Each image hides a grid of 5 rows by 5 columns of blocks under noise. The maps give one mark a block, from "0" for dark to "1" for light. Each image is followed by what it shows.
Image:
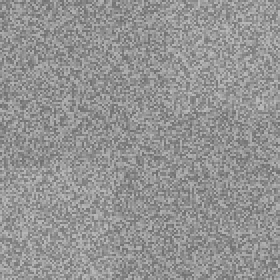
0 0 0 1 1
0 0 0 1 1
0 0 0 0 0
1 1 0 0 0
1 1 0 0 0
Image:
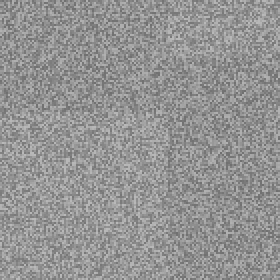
0 0 0 1 1
0 0 0 0 0
1 1 1 0 0
1 1 1 0 0
1 1 1 0 0
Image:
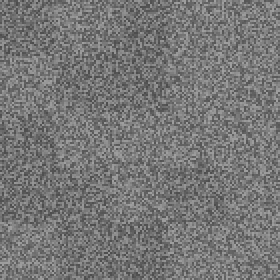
0 1 0 1 1
1 0 0 1 1
0 1 1 1 1
0 0 1 0 1
1 0 0 1 1
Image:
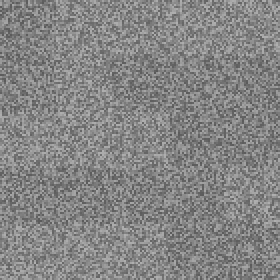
0 1 1 1 1
0 1 0 0 0
1 1 1 0 0
0 0 0 0 1
1 1 1 0 0
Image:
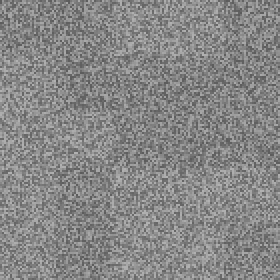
0 0 1 1 0
1 0 0 0 0
1 1 0 0 0
1 0 1 1 1
1 0 1 1 0
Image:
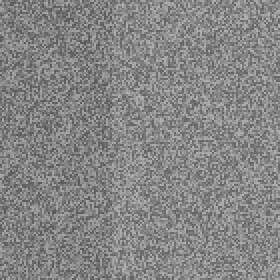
0 0 1 1 1
0 0 1 1 1
0 0 1 1 1
0 0 1 1 1
0 0 1 1 1
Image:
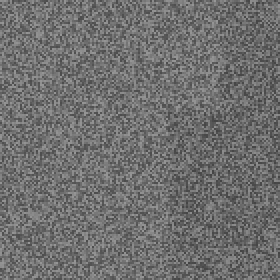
1 1 1 1 0
1 1 1 1 0
1 1 1 0 0
1 1 1 0 0
1 1 1 0 0
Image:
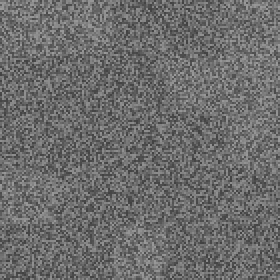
1 1 0 0 1
0 0 0 1 1
0 0 0 0 1
1 0 0 0 0
0 0 1 0 0
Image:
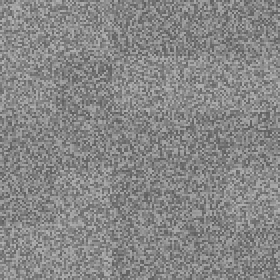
1 1 0 0 0
1 0 1 1 1
0 0 0 0 0
0 1 0 0 1
1 1 0 0 0
